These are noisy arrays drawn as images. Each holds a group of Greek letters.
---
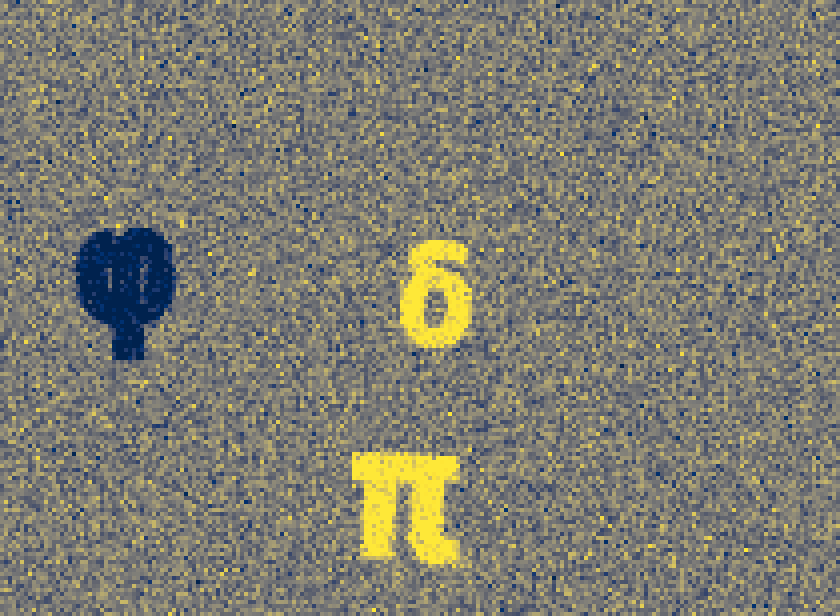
middle left: dark phi; centre: light delta; bottom middle: light pi
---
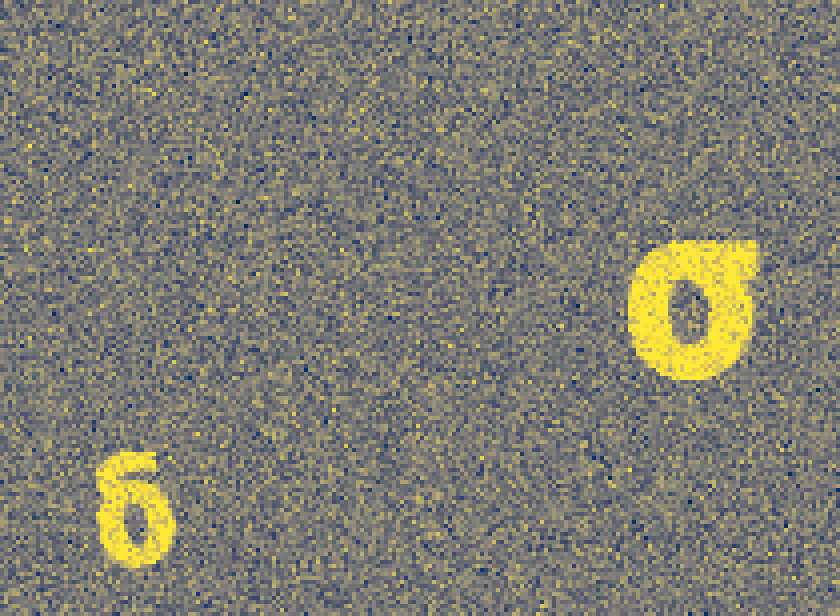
middle right: light sigma; bottom left: light delta
